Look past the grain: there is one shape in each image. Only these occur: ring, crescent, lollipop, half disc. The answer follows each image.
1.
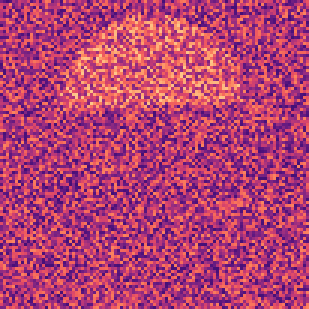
half disc
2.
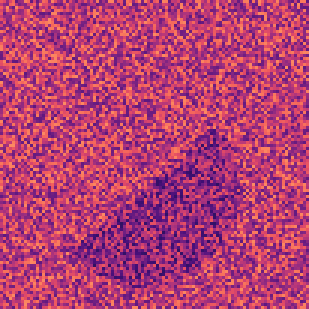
half disc
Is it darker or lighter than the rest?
darker
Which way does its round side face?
down and right
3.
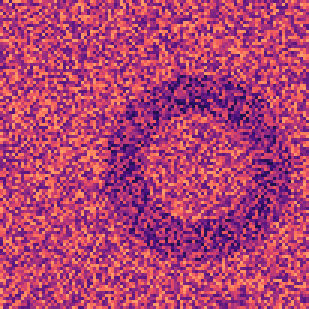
ring
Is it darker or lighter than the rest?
darker
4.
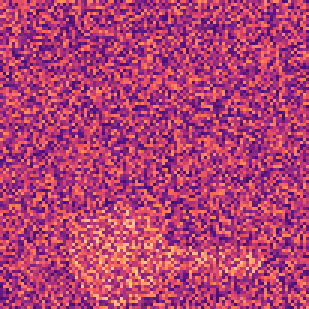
lollipop
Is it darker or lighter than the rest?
lighter
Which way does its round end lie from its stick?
left
